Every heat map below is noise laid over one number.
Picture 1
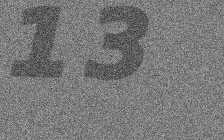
13
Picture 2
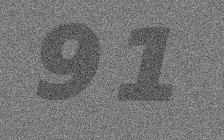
91
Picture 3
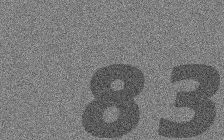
83
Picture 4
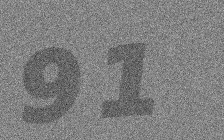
91
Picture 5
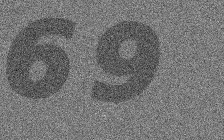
69
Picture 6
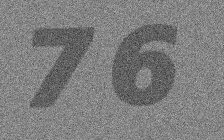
76
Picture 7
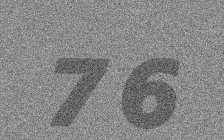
76
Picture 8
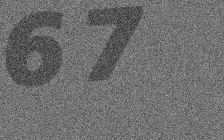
67
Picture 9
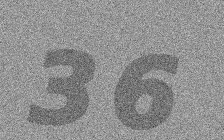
36
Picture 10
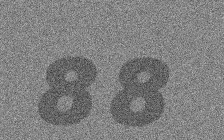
88
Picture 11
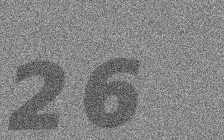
26
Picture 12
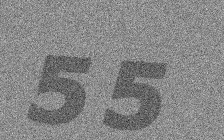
55
